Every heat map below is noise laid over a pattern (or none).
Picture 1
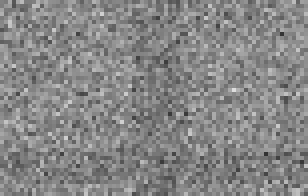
bands of rows crossing bands of columns
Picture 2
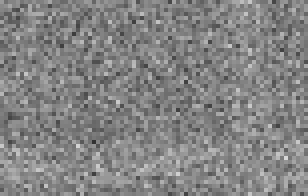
bands of rows crossing bands of columns
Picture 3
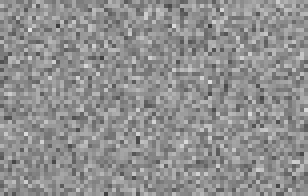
only noise
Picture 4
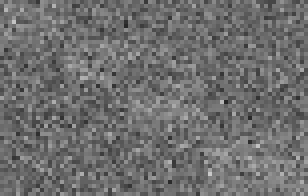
blocks along the diagonal
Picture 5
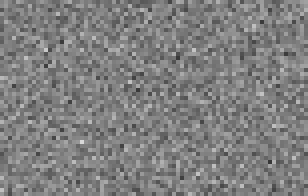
only noise
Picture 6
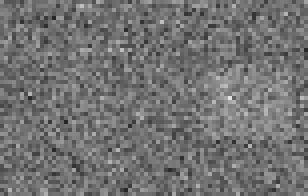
one block
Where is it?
middle right
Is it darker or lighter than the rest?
lighter
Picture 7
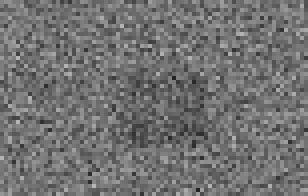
one block
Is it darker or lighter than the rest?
darker
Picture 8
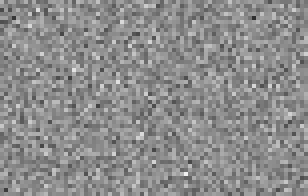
only noise
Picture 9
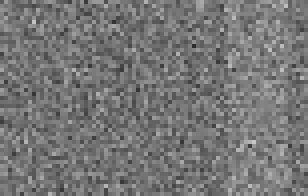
one band of columns
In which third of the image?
right
